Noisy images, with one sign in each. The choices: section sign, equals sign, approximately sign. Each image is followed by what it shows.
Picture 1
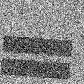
equals sign
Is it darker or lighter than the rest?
darker
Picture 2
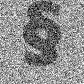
section sign
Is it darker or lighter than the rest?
darker
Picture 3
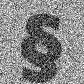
section sign
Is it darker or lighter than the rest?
darker
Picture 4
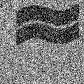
approximately sign
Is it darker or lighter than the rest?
darker
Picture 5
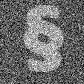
section sign
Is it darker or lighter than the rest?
lighter
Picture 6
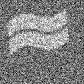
approximately sign
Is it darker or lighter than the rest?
lighter
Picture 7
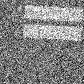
equals sign
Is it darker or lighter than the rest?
lighter
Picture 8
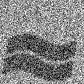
approximately sign
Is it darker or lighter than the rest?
darker
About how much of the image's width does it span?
nearly all
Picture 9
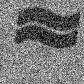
approximately sign
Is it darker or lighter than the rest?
darker
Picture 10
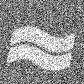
approximately sign
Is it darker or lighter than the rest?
lighter
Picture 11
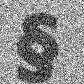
section sign
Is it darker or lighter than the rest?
darker
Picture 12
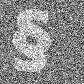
section sign
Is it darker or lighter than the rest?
lighter
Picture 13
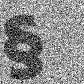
section sign
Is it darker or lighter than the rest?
darker
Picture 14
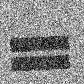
equals sign
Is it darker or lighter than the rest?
darker
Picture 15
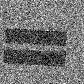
equals sign
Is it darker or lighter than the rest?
darker
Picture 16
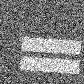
equals sign
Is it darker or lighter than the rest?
lighter
